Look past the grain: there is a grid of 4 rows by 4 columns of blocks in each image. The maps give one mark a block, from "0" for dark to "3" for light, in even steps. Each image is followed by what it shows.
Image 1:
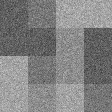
0133
0020
3120
3231
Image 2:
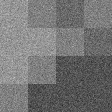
3212
3321
3200
2000
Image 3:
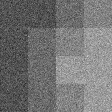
0012
0123
0133
0123
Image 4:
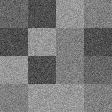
1032
0320
3021
2332
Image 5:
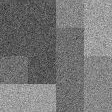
0023
0013
1012
3312
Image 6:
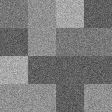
1230
0211
3000
2202
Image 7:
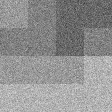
2100
1101
2223
3333
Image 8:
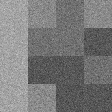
3212
3110
3001
3200
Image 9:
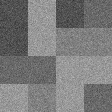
0301
0322
1133
3231
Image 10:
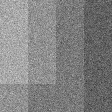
3210
3210
3210
2110
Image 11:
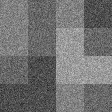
2120
2131
1033
0021
